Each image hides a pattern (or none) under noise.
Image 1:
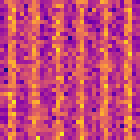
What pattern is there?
vertical stripes
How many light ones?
6
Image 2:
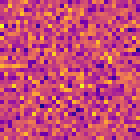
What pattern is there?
only noise
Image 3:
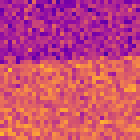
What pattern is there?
a sharp edge
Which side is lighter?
bottom
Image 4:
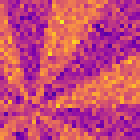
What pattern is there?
spokes from one point
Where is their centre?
bottom left
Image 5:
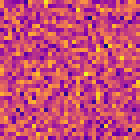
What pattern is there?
only noise
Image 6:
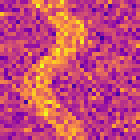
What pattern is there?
a wavy band
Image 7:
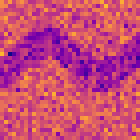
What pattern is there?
a wavy band
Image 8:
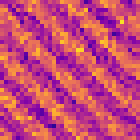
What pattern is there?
diagonal stripes
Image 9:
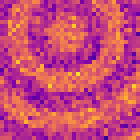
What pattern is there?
rings round one point
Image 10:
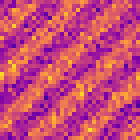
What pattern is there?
diagonal stripes
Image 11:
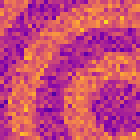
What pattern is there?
rings round one point
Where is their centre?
bottom right
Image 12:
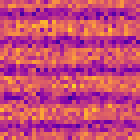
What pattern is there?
horizontal stripes
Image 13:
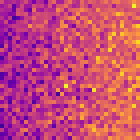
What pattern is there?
a smooth slope
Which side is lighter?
right
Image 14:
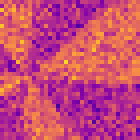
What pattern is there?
spokes from one point
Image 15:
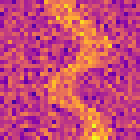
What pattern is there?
a wavy band
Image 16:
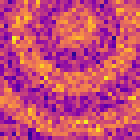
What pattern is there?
rings round one point
